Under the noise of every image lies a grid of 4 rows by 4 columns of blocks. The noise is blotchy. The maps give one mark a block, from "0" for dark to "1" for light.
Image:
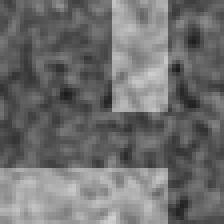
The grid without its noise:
0 0 1 0
0 0 1 0
0 0 0 0
1 1 1 0
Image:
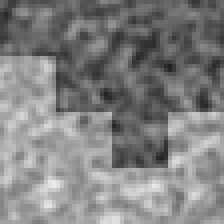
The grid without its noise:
0 0 0 0
1 0 0 0
1 1 0 1
1 1 1 1
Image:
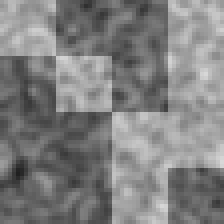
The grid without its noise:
1 0 0 1
0 1 0 1
0 0 1 1
0 0 1 0
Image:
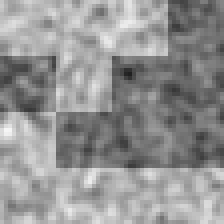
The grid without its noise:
1 1 1 0
0 1 0 0
1 0 0 0
1 1 1 1
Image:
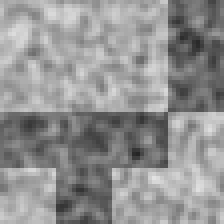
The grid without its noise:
1 1 1 0
1 1 1 0
0 0 0 1
1 0 1 1
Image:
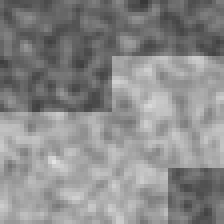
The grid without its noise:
0 0 0 0
0 0 1 1
1 1 1 1
1 1 1 0
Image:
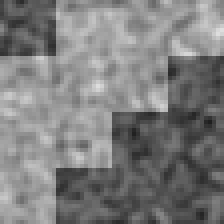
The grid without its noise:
0 1 1 1
1 1 1 0
1 1 0 0
1 0 0 0
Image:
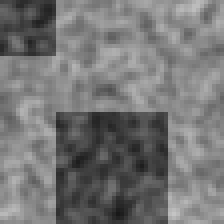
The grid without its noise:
0 1 1 1
1 1 1 1
1 0 0 1
1 0 0 1
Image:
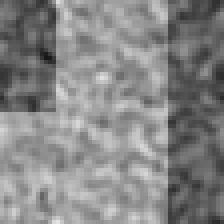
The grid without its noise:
0 1 1 0
0 1 1 0
1 1 1 0
1 1 1 0
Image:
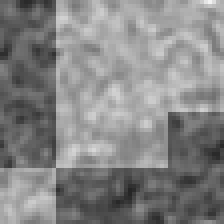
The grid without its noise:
0 1 1 1
0 1 1 1
0 1 1 0
1 0 0 0
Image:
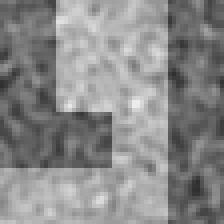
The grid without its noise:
0 1 1 0
0 1 1 0
0 0 1 0
1 1 1 0
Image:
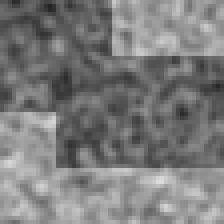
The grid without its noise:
0 0 1 1
0 0 0 0
1 0 0 0
1 1 1 1
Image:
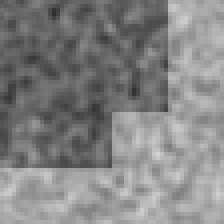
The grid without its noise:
0 0 0 1
0 0 0 1
0 0 1 1
1 1 1 1
